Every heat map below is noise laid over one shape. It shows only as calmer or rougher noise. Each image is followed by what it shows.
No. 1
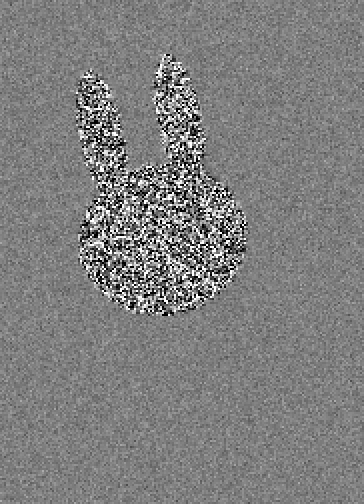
rabbit's head
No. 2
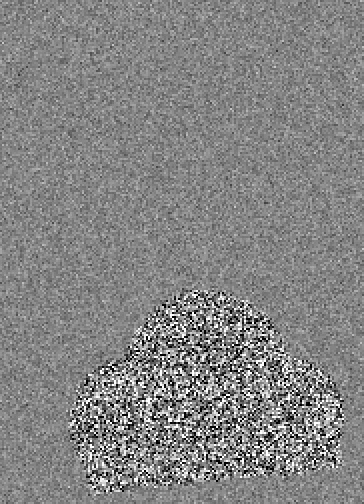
cloud
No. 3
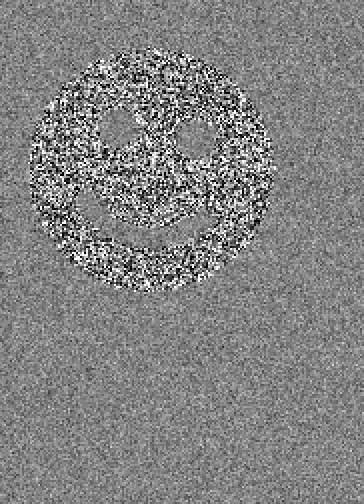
smiling face
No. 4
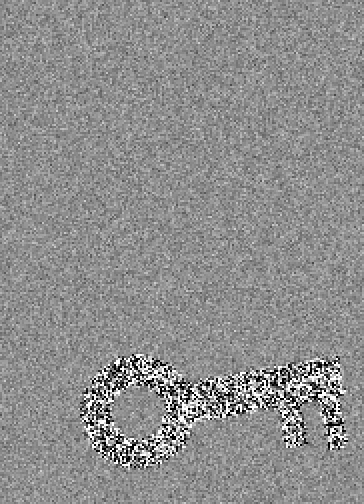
key
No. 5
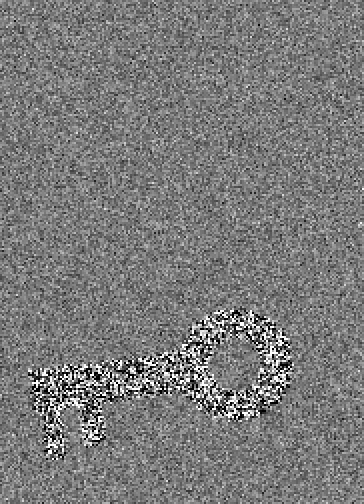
key
